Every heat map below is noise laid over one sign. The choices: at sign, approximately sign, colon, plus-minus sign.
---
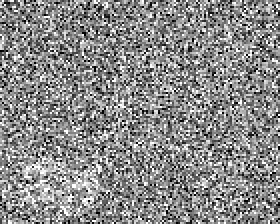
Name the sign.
approximately sign
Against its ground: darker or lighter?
lighter
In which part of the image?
bottom left
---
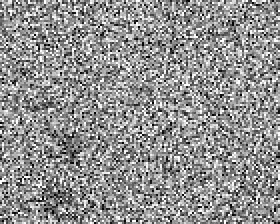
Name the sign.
colon
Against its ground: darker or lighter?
darker
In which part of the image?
bottom left
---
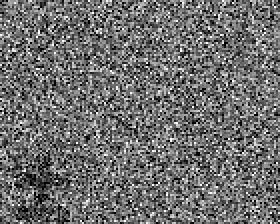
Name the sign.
plus-minus sign
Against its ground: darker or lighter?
darker
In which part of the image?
bottom left
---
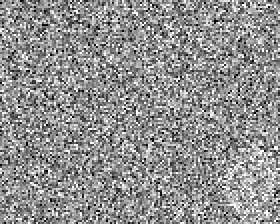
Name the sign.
at sign
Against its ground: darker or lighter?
lighter
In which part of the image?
bottom right
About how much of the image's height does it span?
a third
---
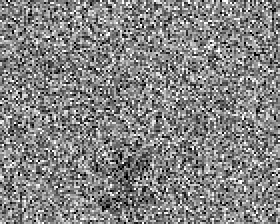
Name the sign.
plus-minus sign
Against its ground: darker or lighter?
darker
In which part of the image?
bottom middle
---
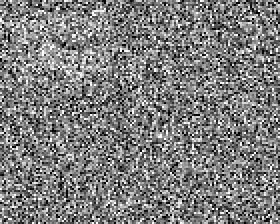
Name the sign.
approximately sign
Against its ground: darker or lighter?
lighter
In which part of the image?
top left
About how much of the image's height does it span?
a third
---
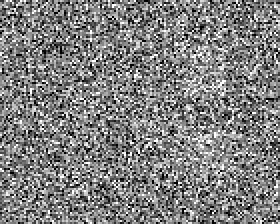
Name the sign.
colon
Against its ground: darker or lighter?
lighter
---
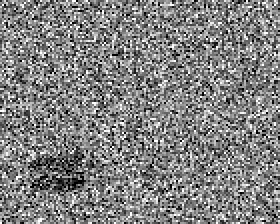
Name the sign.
approximately sign
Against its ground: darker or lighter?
darker
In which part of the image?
bottom left
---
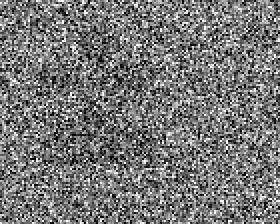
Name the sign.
plus-minus sign
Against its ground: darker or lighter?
darker
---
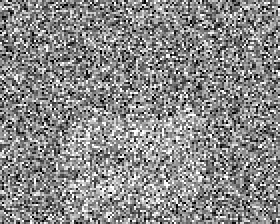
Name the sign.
approximately sign
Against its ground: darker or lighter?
lighter
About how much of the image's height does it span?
half
